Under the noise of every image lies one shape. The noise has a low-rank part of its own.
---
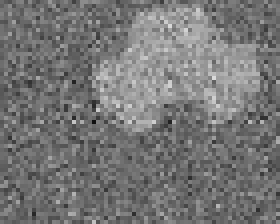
car
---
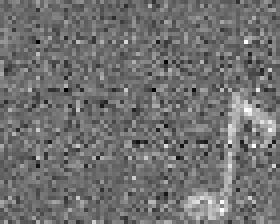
musical note
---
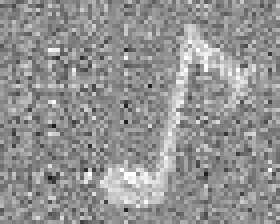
musical note
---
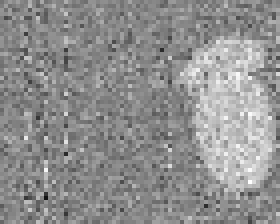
footprint
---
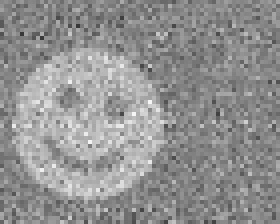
smiling face
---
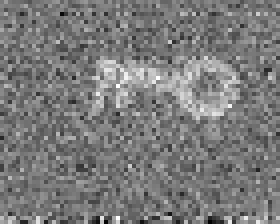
key
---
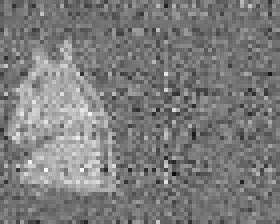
chess knight
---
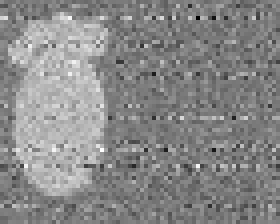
footprint
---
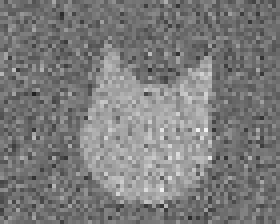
cat's head
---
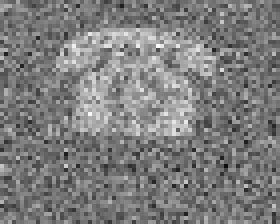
telephone
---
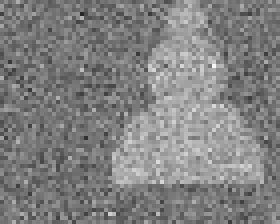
chess pawn
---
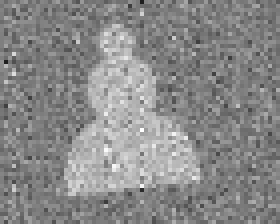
chess pawn
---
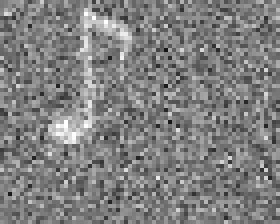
musical note
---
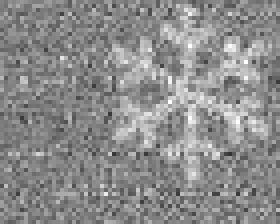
snowflake
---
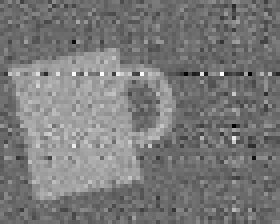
cup
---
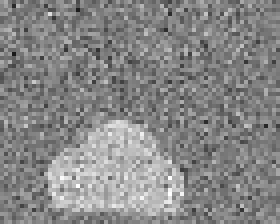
cloud
